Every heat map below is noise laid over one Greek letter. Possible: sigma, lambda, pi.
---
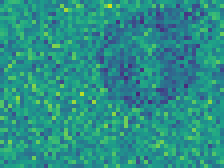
sigma
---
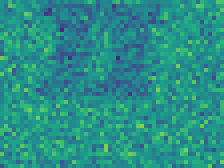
pi
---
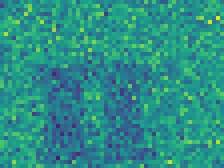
pi
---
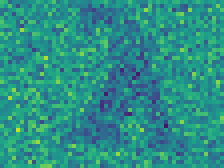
lambda
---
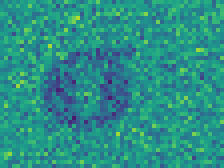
sigma
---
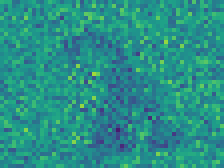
lambda
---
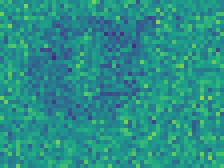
sigma
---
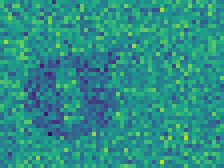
sigma
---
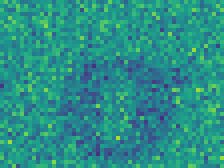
sigma
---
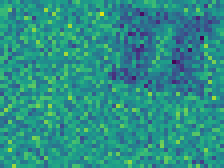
pi
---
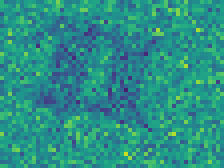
pi
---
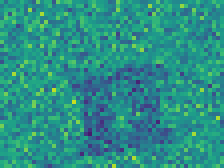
pi
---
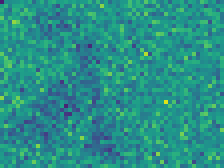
lambda
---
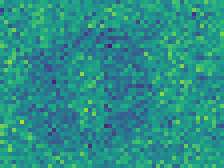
sigma
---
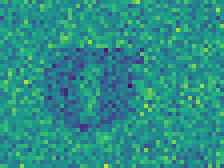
sigma
